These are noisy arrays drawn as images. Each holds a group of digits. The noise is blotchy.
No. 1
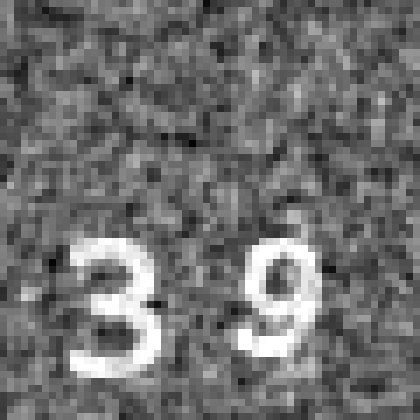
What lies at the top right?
nothing
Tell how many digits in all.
2
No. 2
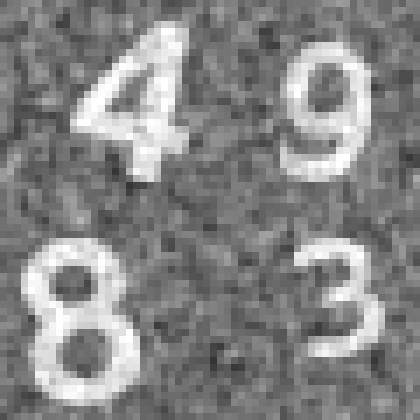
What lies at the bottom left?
8
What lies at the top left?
4
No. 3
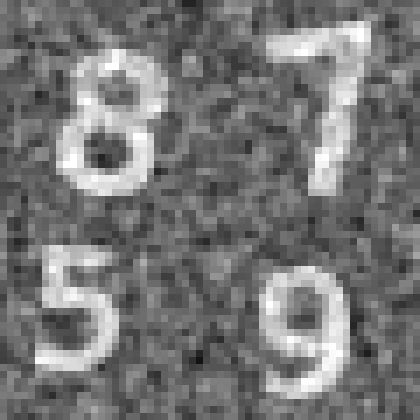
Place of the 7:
top right
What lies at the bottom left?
5
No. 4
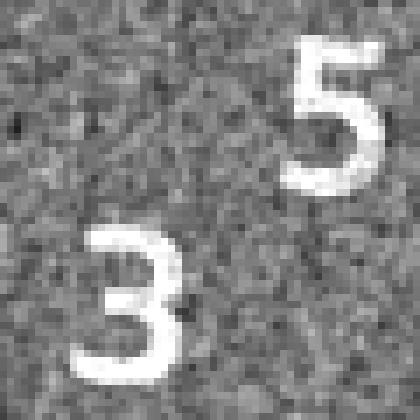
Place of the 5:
top right
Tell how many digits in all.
2
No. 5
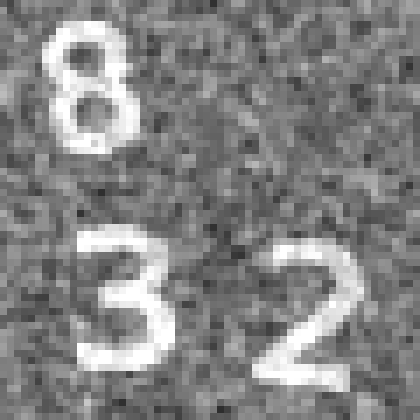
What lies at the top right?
nothing
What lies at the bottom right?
2
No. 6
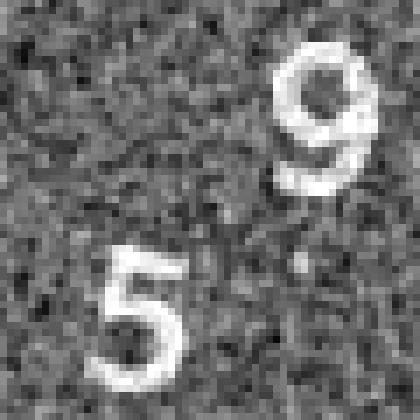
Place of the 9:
top right
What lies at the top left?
nothing
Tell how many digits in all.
2
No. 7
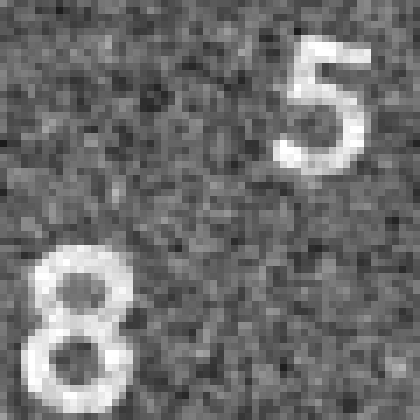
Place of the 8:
bottom left
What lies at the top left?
nothing
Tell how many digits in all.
2
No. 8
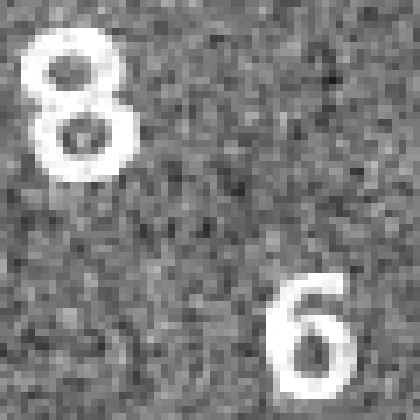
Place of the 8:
top left
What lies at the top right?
nothing
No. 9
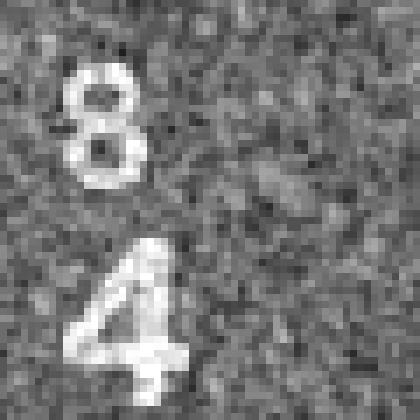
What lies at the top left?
8
